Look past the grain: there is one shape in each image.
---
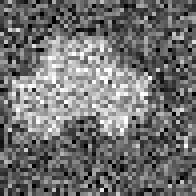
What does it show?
light car
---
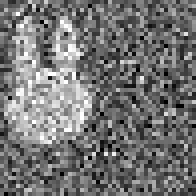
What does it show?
light rabbit's head
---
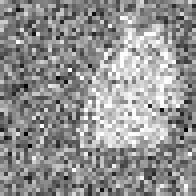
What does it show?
light chess knight
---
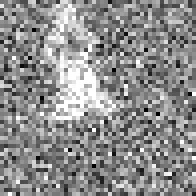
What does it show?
light chess bishop
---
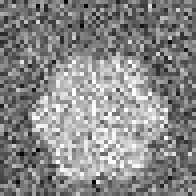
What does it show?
light flower
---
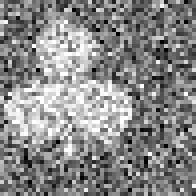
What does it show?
light club
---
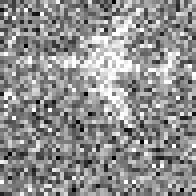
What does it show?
light airplane
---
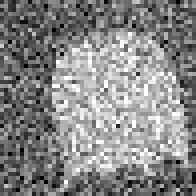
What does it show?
light ghost
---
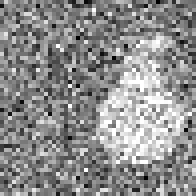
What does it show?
light pear
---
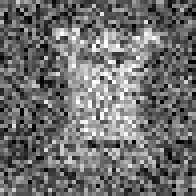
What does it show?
light chess rook
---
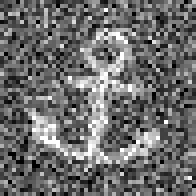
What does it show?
light anchor
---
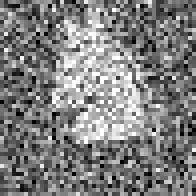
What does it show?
light chess knight
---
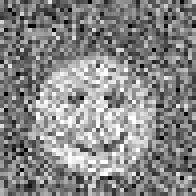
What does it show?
light smiling face
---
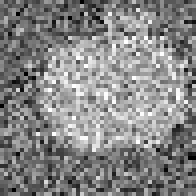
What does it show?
light apple
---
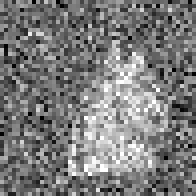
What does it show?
light chess knight
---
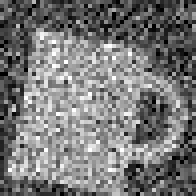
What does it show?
light cup
